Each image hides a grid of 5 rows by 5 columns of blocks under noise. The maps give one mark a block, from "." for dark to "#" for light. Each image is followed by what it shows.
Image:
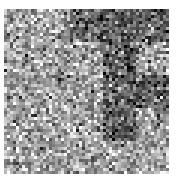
# # . . .
# # # . #
# # # . .
# # # . #
# # # # #
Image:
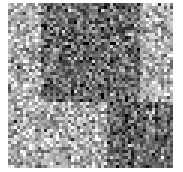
# . . . #
# . . . #
# . . . #
# # # . .
# # # . .
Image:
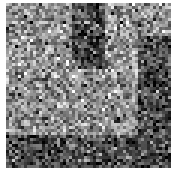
# # . # #
# # . # .
# # # # .
# # # # .
. . . . .
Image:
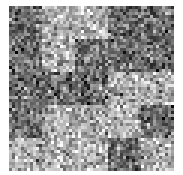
. # # . .
. # . . .
. . . # #
. # # # .
# # # . #
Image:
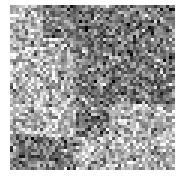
# . . . .
# # . . .
# # . . .
# # . # #
. . # # #
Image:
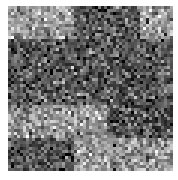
# # . . #
. . . . .
. . . . .
# # # . .
. . # # #
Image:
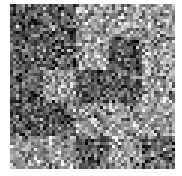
. . # # #
. . # . #
. # . . #
. . # # #
# # . # .
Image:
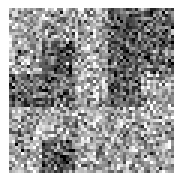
# # # . .
# . # . .
. . # . #
# # # # #
# . # # #
